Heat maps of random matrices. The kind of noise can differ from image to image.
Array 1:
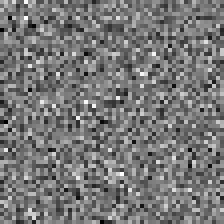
low rank plus noise
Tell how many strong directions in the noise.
one
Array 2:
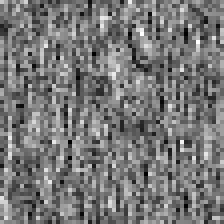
streaked along the columns
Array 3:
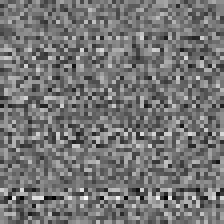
rows of uneven size
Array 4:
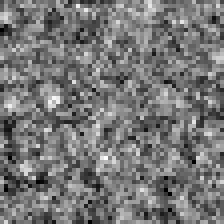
blotchy
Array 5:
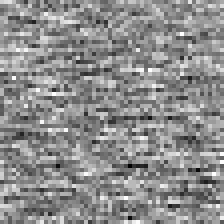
streaked along the rows
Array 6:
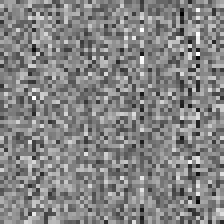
columns of uneven size
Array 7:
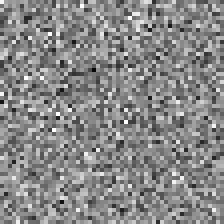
independent entries
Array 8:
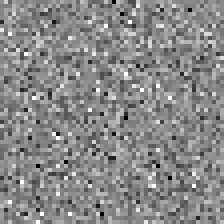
heavy tails
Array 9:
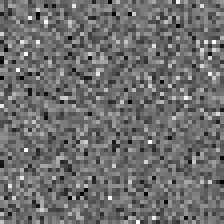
heavy tails
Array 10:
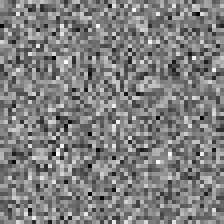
low rank plus noise
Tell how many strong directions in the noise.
five to eight
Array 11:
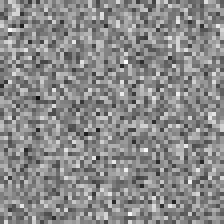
independent entries
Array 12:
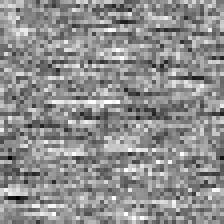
streaked along the rows
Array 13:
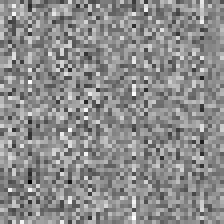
columns of uneven size
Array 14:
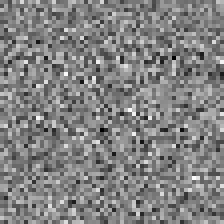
low rank plus noise
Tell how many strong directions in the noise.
five to eight
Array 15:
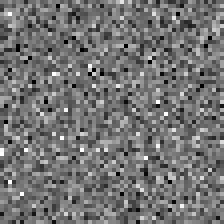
heavy tails
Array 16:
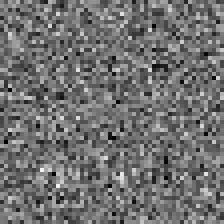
low rank plus noise
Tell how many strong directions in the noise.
one
